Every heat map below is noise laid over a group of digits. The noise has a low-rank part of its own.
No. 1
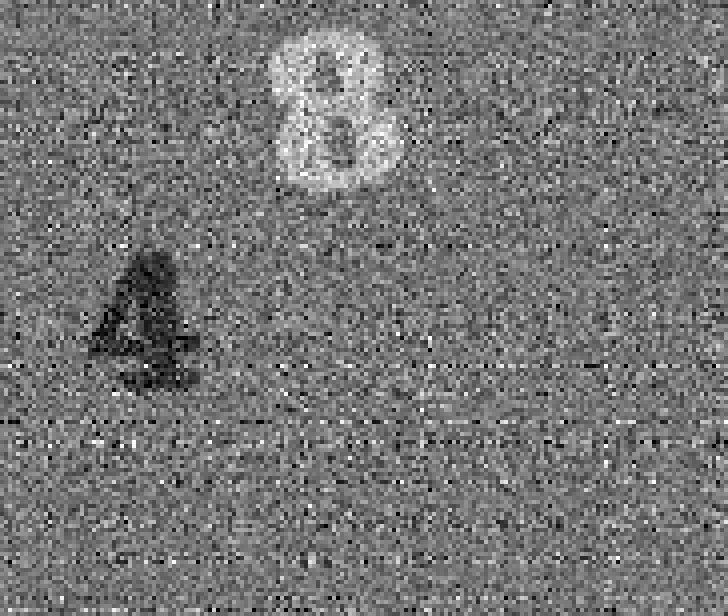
top middle: light 8; middle left: dark 4
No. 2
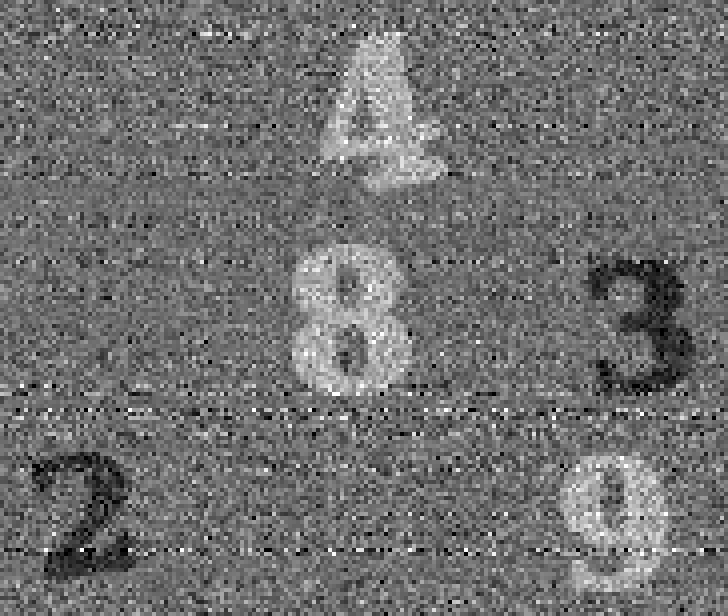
top middle: light 4; centre: light 8; middle right: dark 3; bottom left: dark 2; bottom right: light 9
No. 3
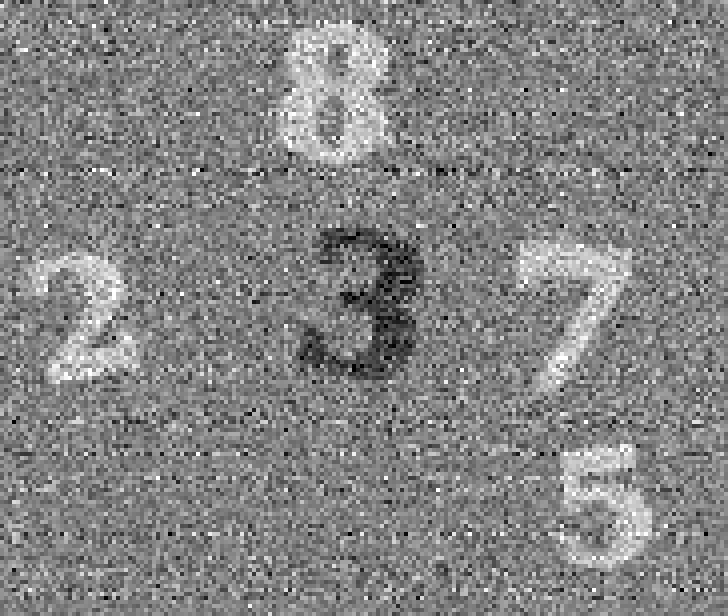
top middle: light 8; middle left: light 2; centre: dark 3; middle right: light 7; bottom right: light 5
